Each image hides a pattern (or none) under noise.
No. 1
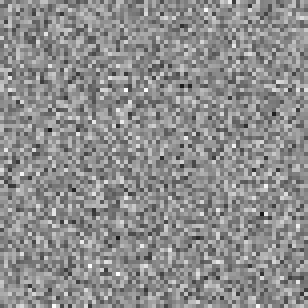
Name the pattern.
only noise
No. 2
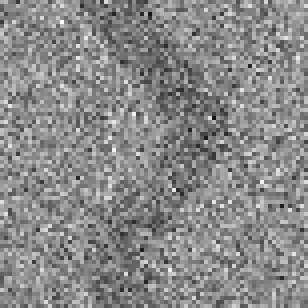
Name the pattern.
a wavy band
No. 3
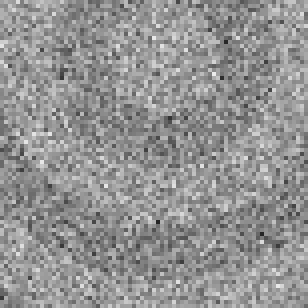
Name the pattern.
rings round one point
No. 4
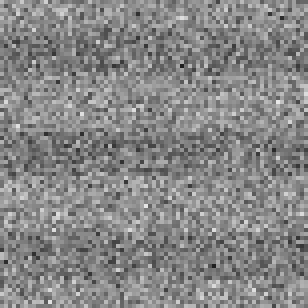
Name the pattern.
horizontal stripes
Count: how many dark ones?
3
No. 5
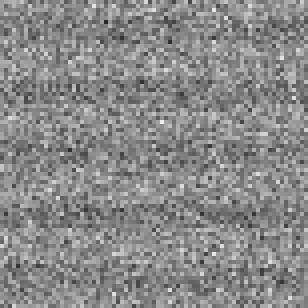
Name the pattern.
horizontal stripes
